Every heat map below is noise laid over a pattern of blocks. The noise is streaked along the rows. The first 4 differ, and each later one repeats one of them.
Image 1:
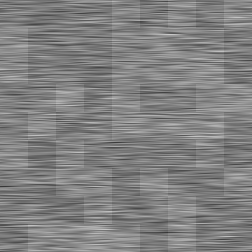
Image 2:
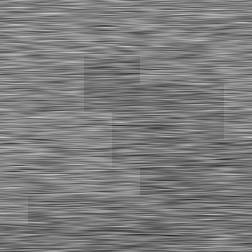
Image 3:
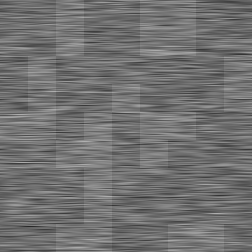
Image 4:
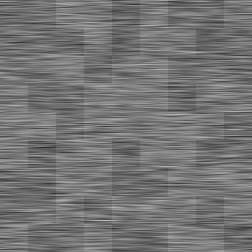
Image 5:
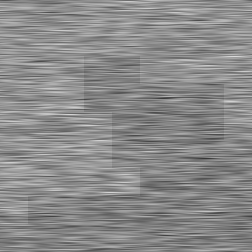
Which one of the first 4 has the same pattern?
2
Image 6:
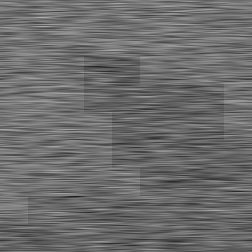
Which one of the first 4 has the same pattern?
2
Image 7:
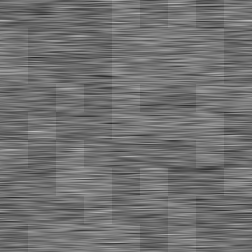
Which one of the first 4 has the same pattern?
1
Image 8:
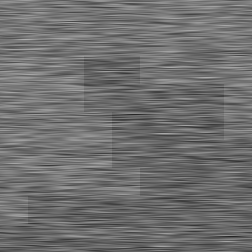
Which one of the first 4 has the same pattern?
2
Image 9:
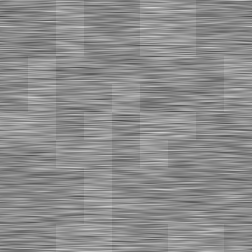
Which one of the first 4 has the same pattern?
3
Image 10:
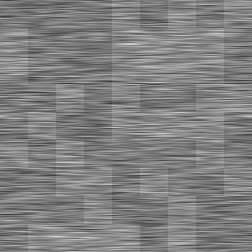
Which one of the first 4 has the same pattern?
1
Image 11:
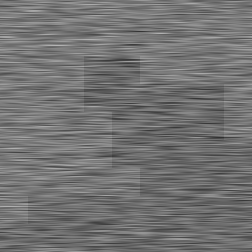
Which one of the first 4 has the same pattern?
2
